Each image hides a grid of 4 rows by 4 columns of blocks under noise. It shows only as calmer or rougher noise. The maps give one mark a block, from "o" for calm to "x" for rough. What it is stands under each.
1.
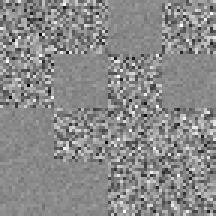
x x o x
x o x o
o x x x
o o x x
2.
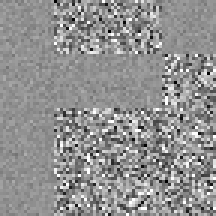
o x x o
o o o x
o x x x
o x x x
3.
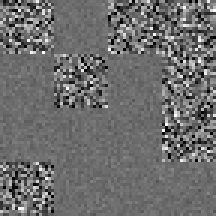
x o x x
o x o x
o o o x
x o o o
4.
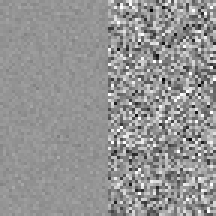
o o x x
o o x x
o o x x
o o x x
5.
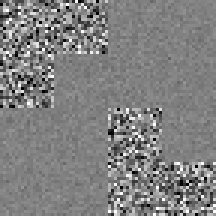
x x o o
x o o o
o o x o
o o x x
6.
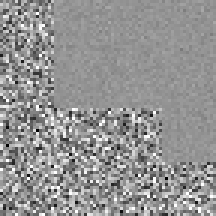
x o o o
x o o o
x x x o
x x x x
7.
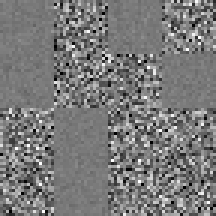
o x o x
o x x o
x o x x
x o x x
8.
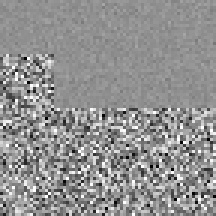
o o o o
x o o o
x x x x
x x x x
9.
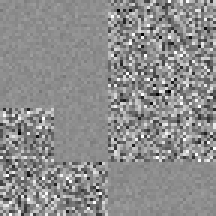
o o x x
o o x x
x o x x
x x o o
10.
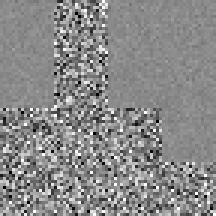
o x o o
o x o o
x x x o
x x x x
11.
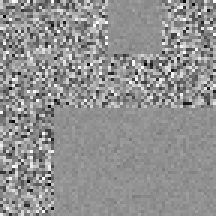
x x o x
x x x x
x o o o
x o o o
